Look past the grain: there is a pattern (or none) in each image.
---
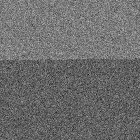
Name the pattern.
a sharp edge
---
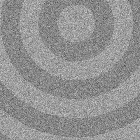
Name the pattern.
rings round one point
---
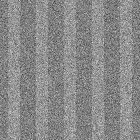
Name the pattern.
vertical stripes
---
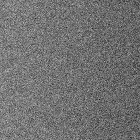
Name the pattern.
a smooth slope
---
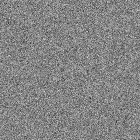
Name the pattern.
only noise
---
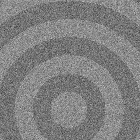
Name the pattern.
rings round one point
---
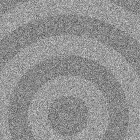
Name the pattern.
rings round one point
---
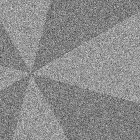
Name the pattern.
spokes from one point
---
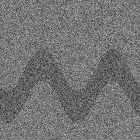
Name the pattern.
a wavy band
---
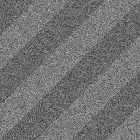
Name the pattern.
diagonal stripes
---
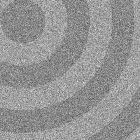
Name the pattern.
rings round one point
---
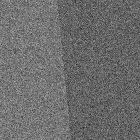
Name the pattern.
a sharp edge
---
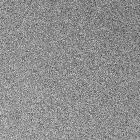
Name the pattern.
a smooth slope
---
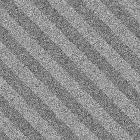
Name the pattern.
diagonal stripes
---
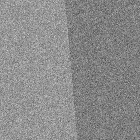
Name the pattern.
a sharp edge
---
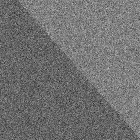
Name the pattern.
a sharp edge
